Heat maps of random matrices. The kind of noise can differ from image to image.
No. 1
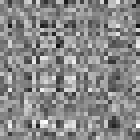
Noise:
low rank plus noise
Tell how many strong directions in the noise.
one
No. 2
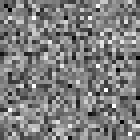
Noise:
independent entries
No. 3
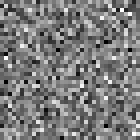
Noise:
independent entries
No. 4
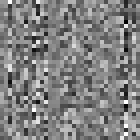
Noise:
columns of uneven size
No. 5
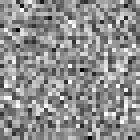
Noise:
independent entries
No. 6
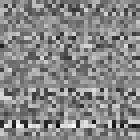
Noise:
rows of uneven size
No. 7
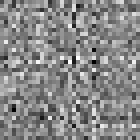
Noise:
low rank plus noise
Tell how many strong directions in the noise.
three or four
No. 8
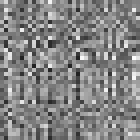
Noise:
low rank plus noise
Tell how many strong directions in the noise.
two
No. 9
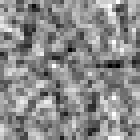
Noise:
blotchy
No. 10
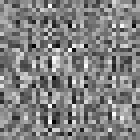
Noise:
low rank plus noise
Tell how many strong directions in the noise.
one
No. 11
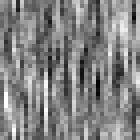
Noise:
streaked along the columns
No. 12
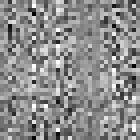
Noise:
columns of uneven size
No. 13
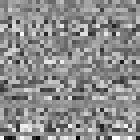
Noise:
rows of uneven size
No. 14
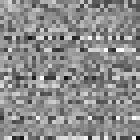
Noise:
rows of uneven size
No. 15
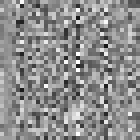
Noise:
columns of uneven size
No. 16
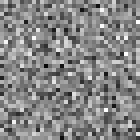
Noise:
independent entries
